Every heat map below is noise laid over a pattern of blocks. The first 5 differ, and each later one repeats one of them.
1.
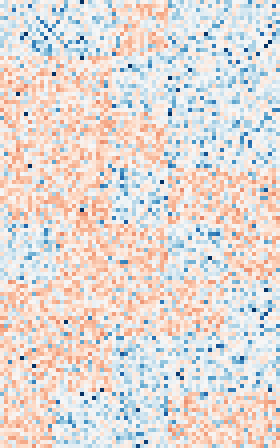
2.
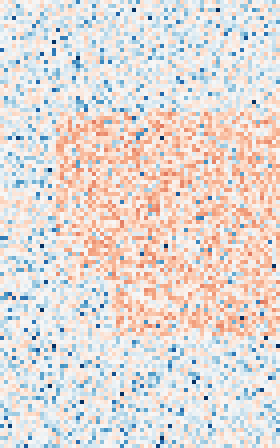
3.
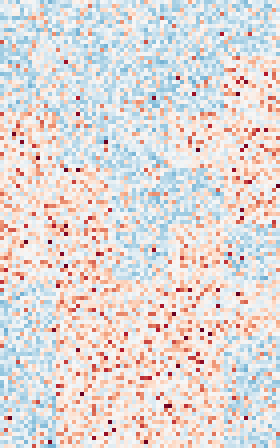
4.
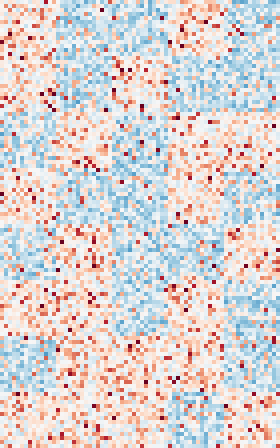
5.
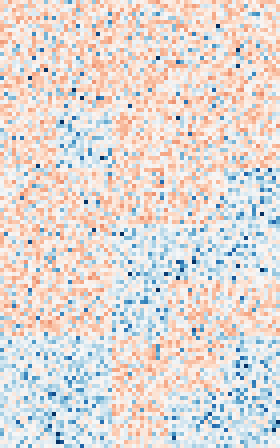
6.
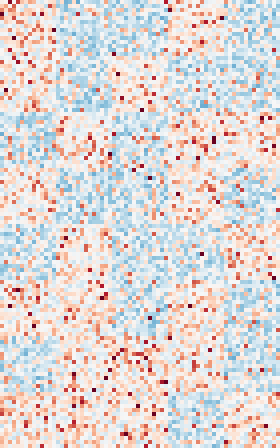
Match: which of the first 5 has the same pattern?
4
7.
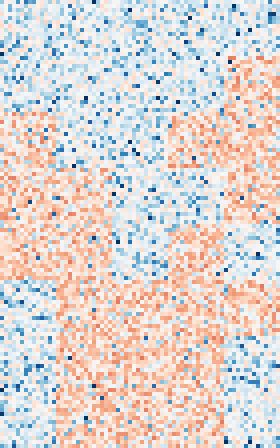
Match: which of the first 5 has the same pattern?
3
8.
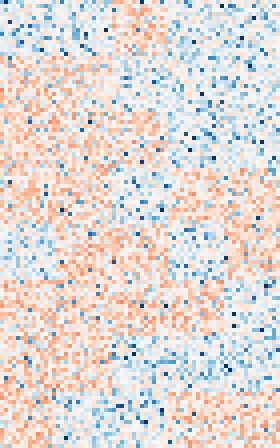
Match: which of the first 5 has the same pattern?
1
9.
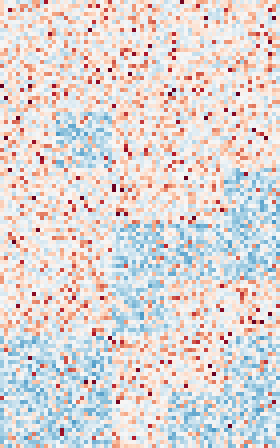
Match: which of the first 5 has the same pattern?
5
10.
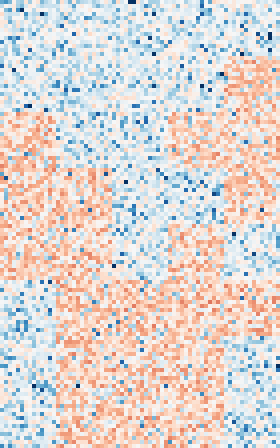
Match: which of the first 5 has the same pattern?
3
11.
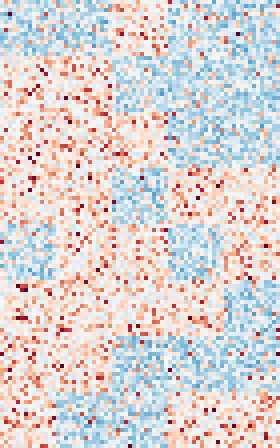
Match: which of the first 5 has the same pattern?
1
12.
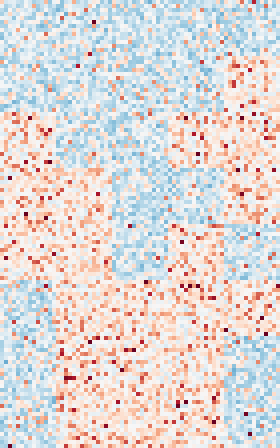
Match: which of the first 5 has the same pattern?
3
